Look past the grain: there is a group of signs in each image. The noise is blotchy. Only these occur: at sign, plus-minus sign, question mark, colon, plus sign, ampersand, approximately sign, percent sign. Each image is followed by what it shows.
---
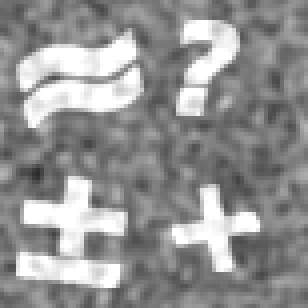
top left: approximately sign; top right: question mark; bottom left: plus-minus sign; bottom right: plus sign
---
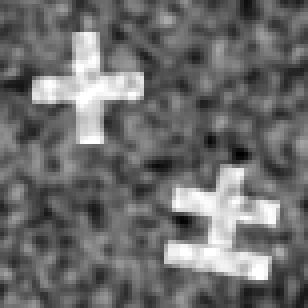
top left: plus sign; bottom right: plus-minus sign
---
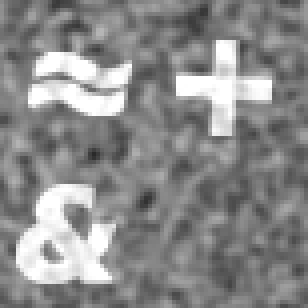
top left: approximately sign; top right: plus sign; bottom left: ampersand
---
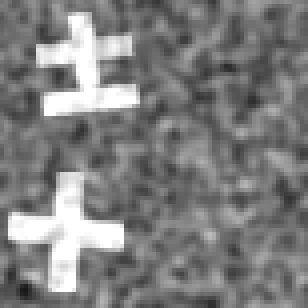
top left: plus-minus sign; bottom left: plus sign
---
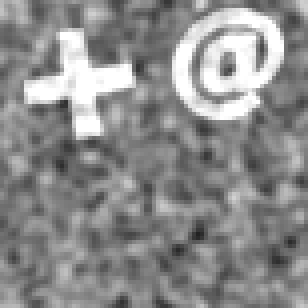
top left: plus sign; top right: at sign
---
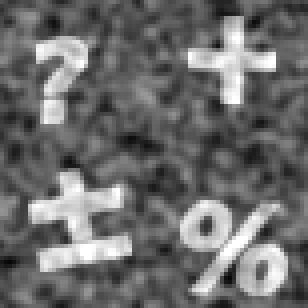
top left: question mark; top right: plus sign; bottom left: plus-minus sign; bottom right: percent sign
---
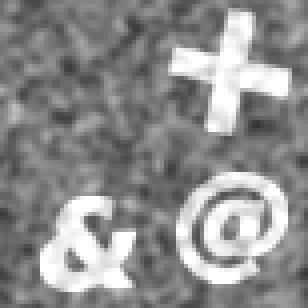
top right: plus sign; bottom left: ampersand; bottom right: at sign
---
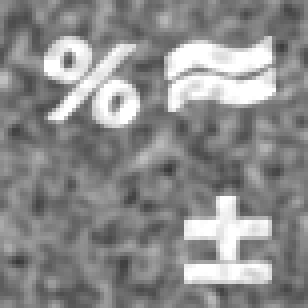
top left: percent sign; top right: approximately sign; bottom right: plus-minus sign
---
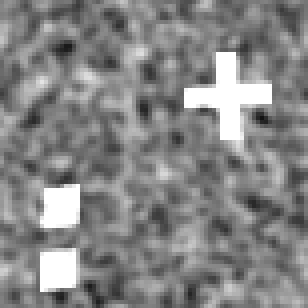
top right: plus sign; bottom left: colon
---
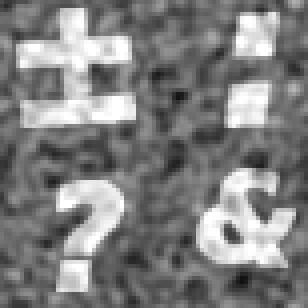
top left: plus-minus sign; top right: colon; bottom left: question mark; bottom right: ampersand
